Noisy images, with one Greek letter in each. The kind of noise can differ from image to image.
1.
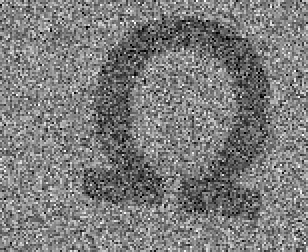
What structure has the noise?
independent entries
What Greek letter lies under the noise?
omega
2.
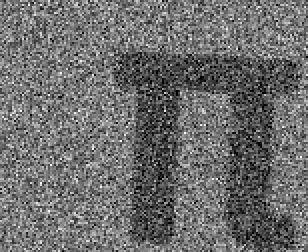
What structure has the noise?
low rank plus noise
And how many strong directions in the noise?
two
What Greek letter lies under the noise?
pi
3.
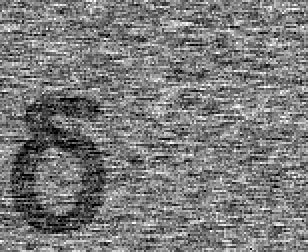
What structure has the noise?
streaked along the rows
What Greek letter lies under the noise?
delta
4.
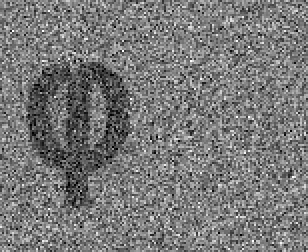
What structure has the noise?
low rank plus noise
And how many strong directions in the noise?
three or four
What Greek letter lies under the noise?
phi
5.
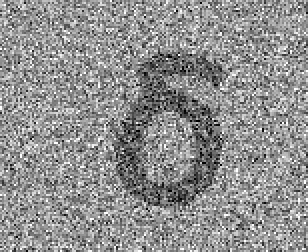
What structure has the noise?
low rank plus noise
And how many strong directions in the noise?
five to eight
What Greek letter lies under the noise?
delta
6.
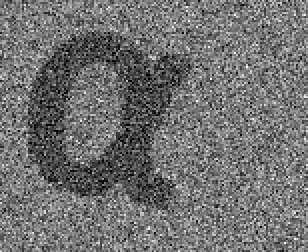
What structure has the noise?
independent entries
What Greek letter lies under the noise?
alpha
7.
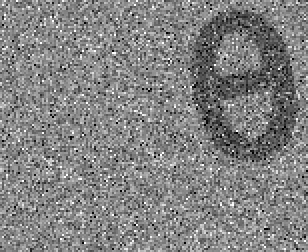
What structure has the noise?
heavy tails
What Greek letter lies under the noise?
theta
